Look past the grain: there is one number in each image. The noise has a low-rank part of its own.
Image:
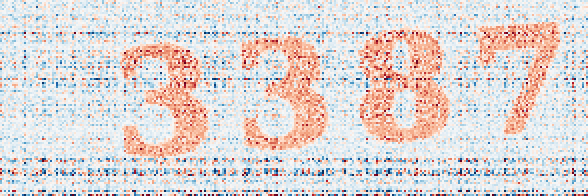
3387
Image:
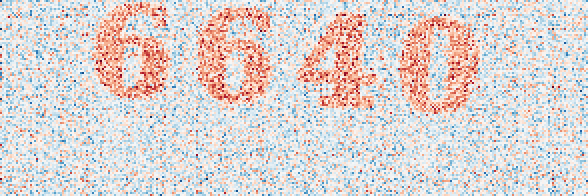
6640
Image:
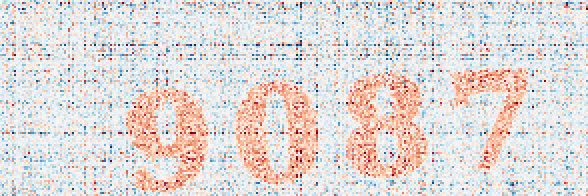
9087
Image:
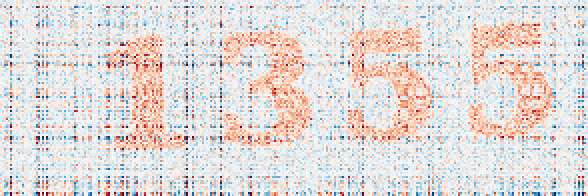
1355
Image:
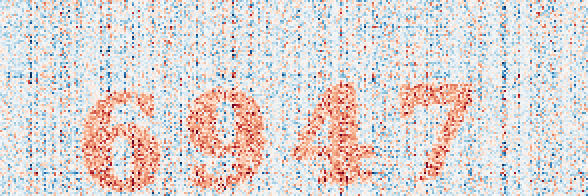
6947
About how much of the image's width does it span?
two thirds
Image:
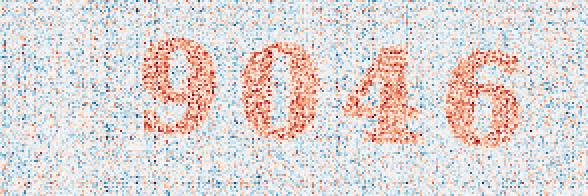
9046
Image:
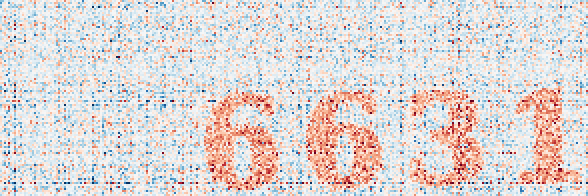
6631
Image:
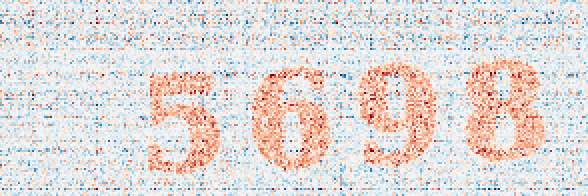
5698
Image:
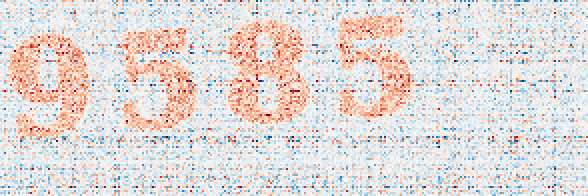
9585
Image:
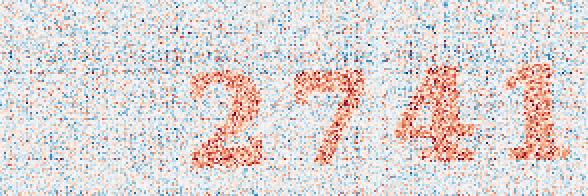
2741
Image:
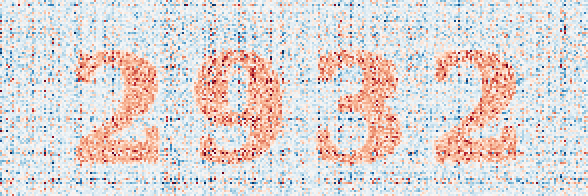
2932
